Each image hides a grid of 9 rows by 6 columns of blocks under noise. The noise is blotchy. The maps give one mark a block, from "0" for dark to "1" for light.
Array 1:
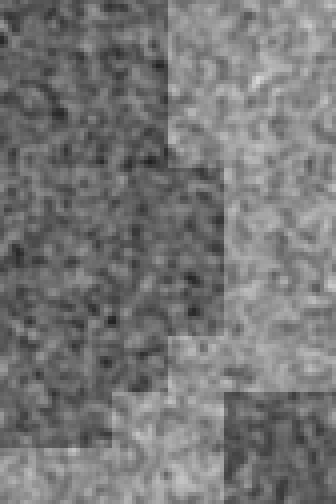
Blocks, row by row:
0 0 0 1 1 1
0 0 0 1 1 1
0 0 0 1 1 1
0 0 0 0 1 1
0 0 0 0 1 1
0 0 0 0 1 1
0 0 0 1 1 1
0 0 1 1 0 0
1 1 1 1 0 0
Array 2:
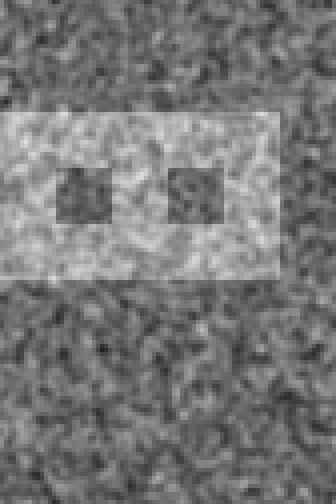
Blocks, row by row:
0 0 0 0 0 0
0 0 0 0 0 0
1 1 1 1 1 0
1 0 1 0 1 0
1 1 1 1 1 0
0 0 0 0 0 0
0 0 0 0 0 0
0 0 0 0 0 0
0 0 0 0 0 0
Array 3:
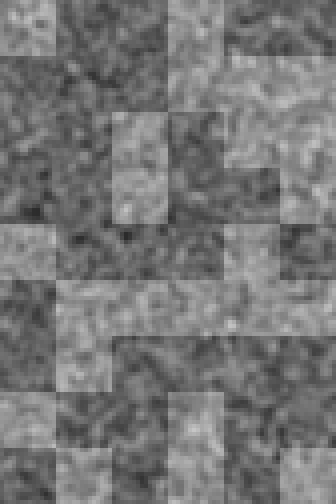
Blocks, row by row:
1 0 0 1 0 0
0 0 0 1 1 1
0 0 1 0 1 1
0 0 1 0 0 1
1 0 0 0 1 0
0 1 1 1 1 1
0 1 0 0 0 0
1 0 0 1 0 0
0 1 0 1 0 1
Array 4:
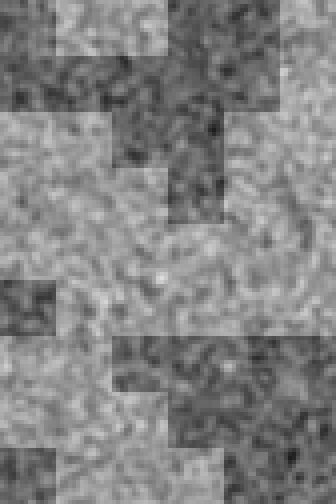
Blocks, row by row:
0 1 1 0 0 1
0 0 0 0 0 1
1 1 0 0 1 1
1 1 1 0 1 1
1 1 1 1 1 1
0 1 1 1 1 1
1 1 0 0 0 0
1 1 1 0 0 0
0 1 1 1 0 0
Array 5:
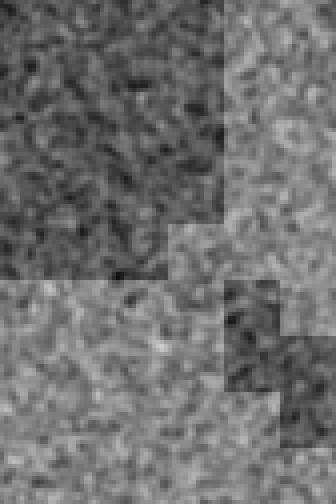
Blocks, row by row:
0 0 0 0 1 1
0 0 0 0 1 1
0 0 0 0 1 1
0 0 0 0 1 1
0 0 0 1 1 1
1 1 1 1 0 1
1 1 1 1 0 0
1 1 1 1 1 0
1 1 1 1 1 1
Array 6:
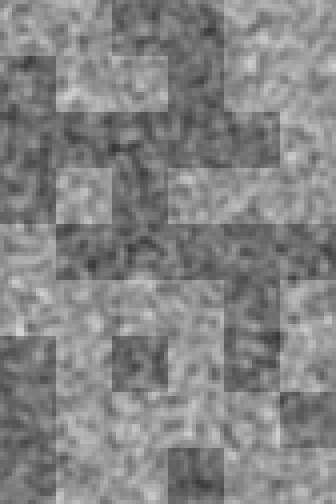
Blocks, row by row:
1 1 0 0 1 1
0 1 1 0 1 1
0 0 0 0 0 1
0 1 0 1 1 1
1 0 0 0 0 0
1 1 1 1 0 1
0 1 0 1 0 1
0 1 1 1 1 0
0 1 1 0 1 1
